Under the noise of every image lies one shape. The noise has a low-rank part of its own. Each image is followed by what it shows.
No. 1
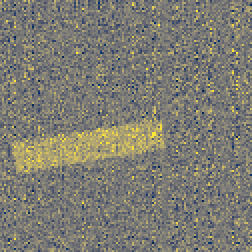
bar
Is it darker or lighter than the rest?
lighter
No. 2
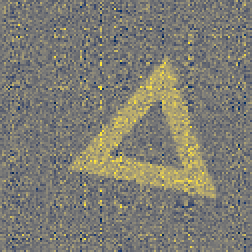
triangle frame
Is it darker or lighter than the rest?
lighter
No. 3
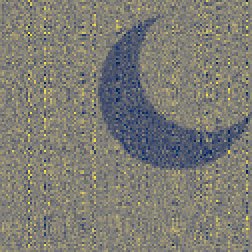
crescent
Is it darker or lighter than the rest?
darker
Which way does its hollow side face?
up and right
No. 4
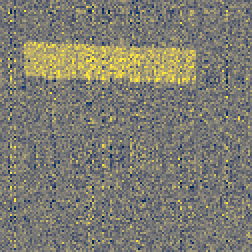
bar
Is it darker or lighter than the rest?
lighter
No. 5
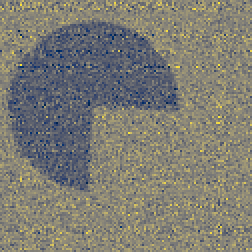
disc with a wedge cut out
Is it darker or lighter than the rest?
darker
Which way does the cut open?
down and right
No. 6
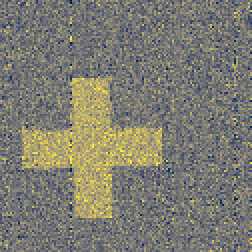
cross
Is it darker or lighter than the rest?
lighter
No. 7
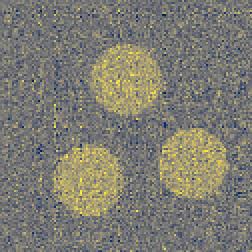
three dots
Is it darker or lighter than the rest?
lighter
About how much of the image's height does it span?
two thirds
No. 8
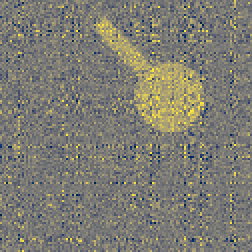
lollipop
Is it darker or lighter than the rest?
lighter
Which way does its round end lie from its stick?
down and right
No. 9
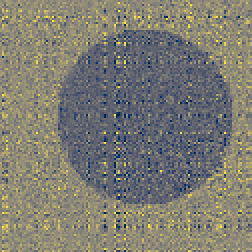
disc
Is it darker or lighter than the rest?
darker
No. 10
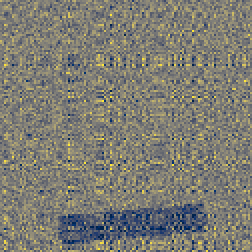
bar
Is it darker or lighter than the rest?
darker
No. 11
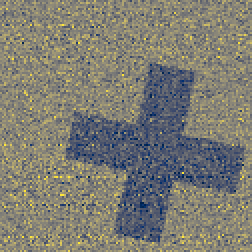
cross
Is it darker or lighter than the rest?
darker
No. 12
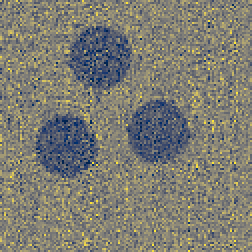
three dots
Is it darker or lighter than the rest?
darker
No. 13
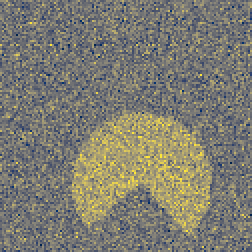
disc with a wedge cut out
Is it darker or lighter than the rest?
lighter
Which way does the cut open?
down
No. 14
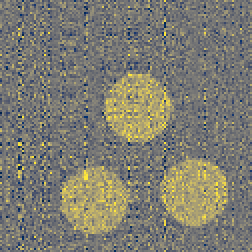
three dots
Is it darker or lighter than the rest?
lighter
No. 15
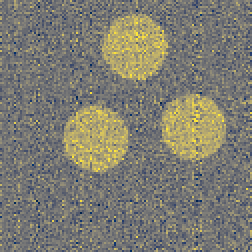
three dots
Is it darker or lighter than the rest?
lighter
